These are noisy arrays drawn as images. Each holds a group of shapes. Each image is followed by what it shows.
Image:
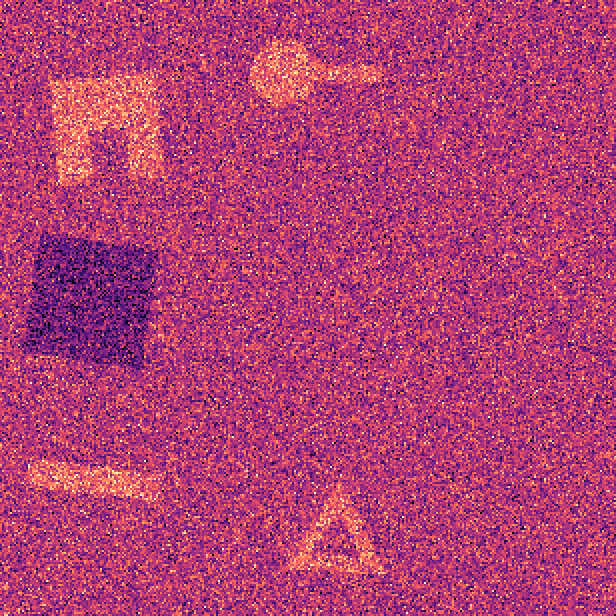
top left: light square with a notch; top middle: light lollipop; middle left: dark square; bottom left: light bar; bottom middle: light triangle frame
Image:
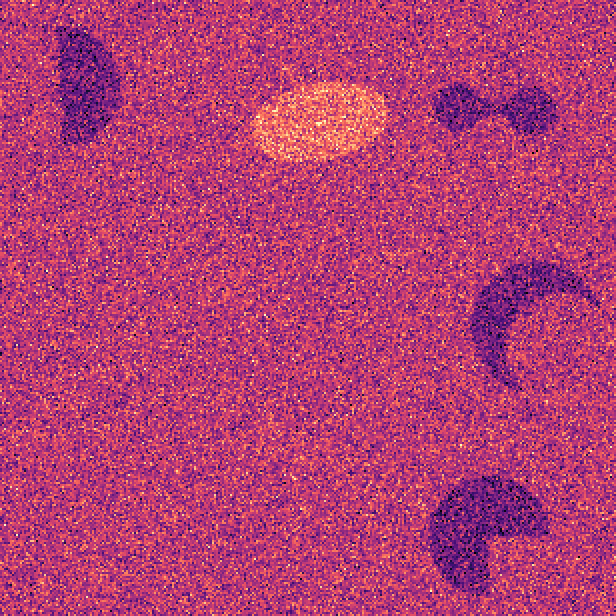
top left: dark half disc; top middle: light ellipse; top right: dark dumbbell; middle right: dark crescent; bottom right: dark disc with a wedge cut out
